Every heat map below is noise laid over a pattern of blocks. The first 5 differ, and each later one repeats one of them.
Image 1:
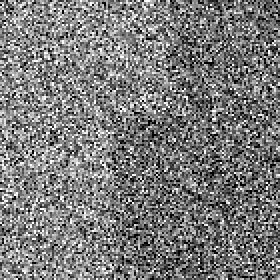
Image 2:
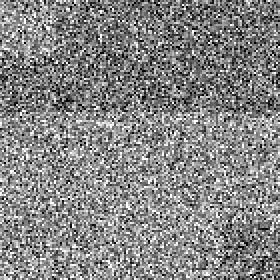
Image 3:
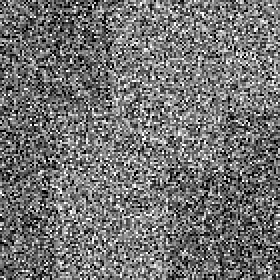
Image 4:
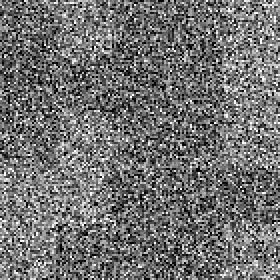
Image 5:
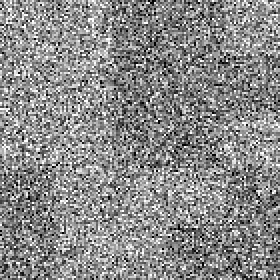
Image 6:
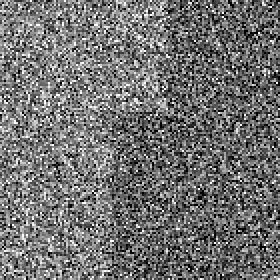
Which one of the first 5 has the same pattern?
1
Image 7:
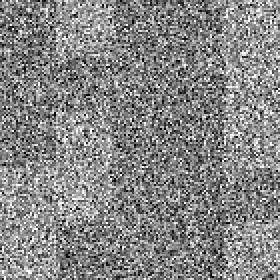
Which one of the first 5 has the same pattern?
4
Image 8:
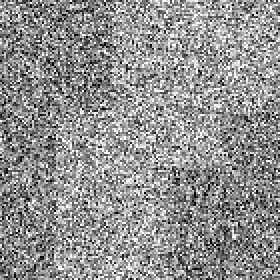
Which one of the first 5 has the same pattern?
3
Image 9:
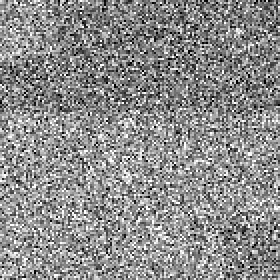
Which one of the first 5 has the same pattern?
2
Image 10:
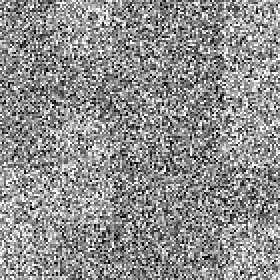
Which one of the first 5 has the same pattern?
4
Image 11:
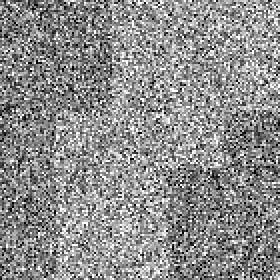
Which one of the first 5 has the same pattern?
3
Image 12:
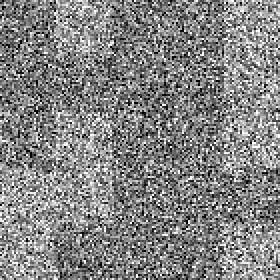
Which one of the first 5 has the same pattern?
4
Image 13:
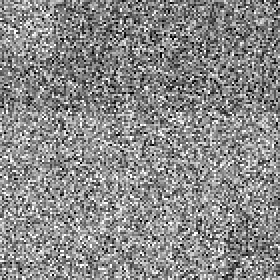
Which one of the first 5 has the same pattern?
2
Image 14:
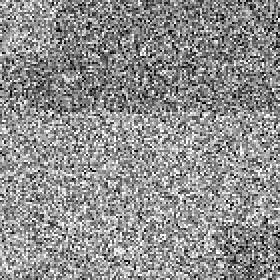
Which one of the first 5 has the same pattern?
2
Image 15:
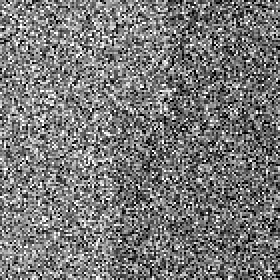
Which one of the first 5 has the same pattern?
1
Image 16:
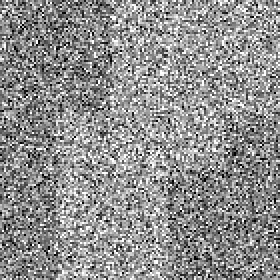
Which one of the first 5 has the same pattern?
3
